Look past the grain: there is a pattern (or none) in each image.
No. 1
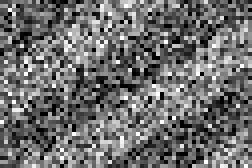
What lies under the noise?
diagonal stripes
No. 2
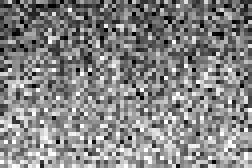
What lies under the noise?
a smooth slope
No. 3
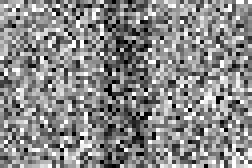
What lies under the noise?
one vertical stripe
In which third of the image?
middle
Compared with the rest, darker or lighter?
darker
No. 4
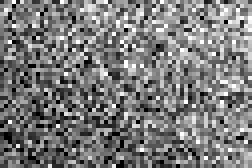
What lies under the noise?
a smooth slope
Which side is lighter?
top right
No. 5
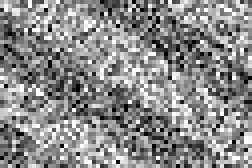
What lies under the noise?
diagonal stripes
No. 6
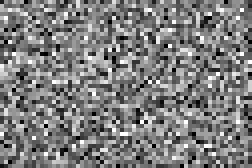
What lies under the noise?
only noise
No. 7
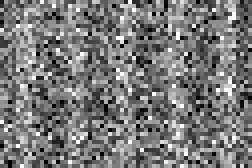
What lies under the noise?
vertical stripes
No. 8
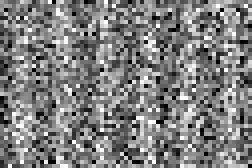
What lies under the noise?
vertical stripes
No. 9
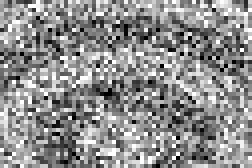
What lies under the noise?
rings round one point
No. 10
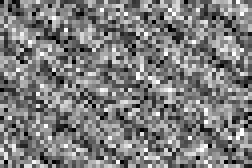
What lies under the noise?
diagonal stripes
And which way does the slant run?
top left to bottom right
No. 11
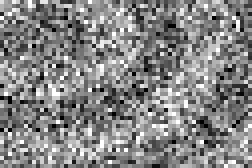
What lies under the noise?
rings round one point
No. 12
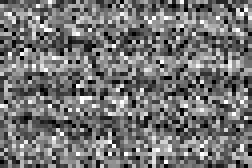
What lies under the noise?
horizontal stripes
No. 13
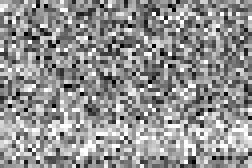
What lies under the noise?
one horizontal stripe
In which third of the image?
bottom
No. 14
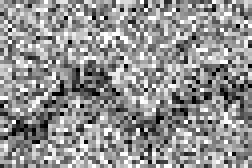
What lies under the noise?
a wavy band
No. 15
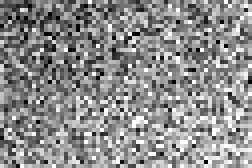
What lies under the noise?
a smooth slope
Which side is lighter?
bottom right
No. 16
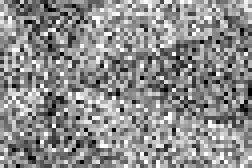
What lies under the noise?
spokes from one point
